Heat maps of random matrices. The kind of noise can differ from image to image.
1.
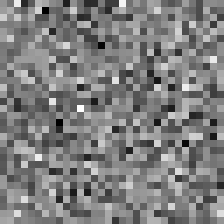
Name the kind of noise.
independent entries
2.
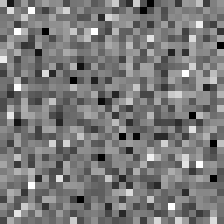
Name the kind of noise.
heavy tails
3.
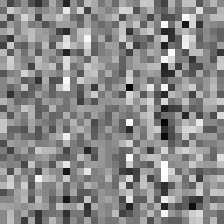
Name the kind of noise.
columns of uneven size
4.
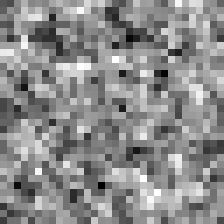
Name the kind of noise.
blotchy
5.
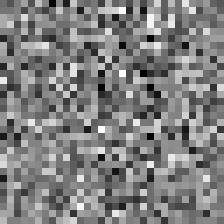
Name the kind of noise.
low rank plus noise
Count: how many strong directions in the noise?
five to eight
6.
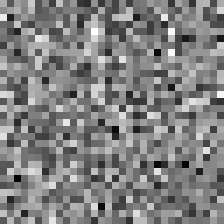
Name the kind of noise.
independent entries
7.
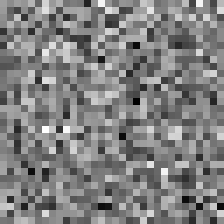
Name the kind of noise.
low rank plus noise
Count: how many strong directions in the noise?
five to eight
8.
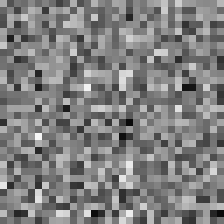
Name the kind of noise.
low rank plus noise
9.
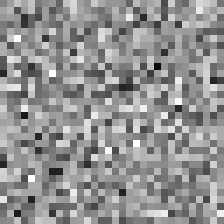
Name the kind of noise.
independent entries
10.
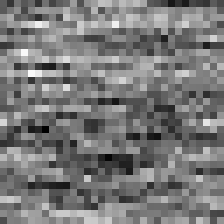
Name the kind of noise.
streaked along the rows
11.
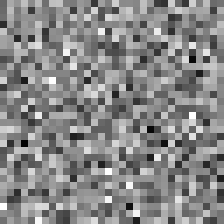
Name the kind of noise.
independent entries
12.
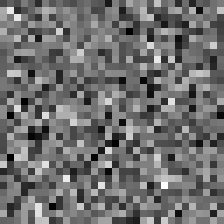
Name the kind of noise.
independent entries
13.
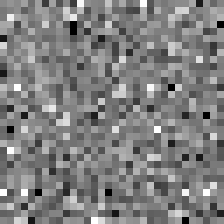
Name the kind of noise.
heavy tails
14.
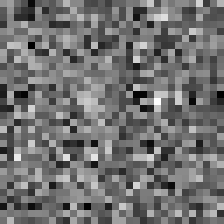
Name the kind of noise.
low rank plus noise
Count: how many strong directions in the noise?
three or four
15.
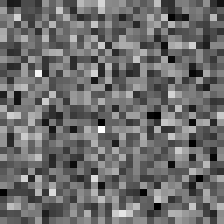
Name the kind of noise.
low rank plus noise
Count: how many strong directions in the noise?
five to eight
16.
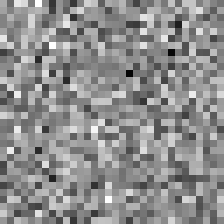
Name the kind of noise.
independent entries
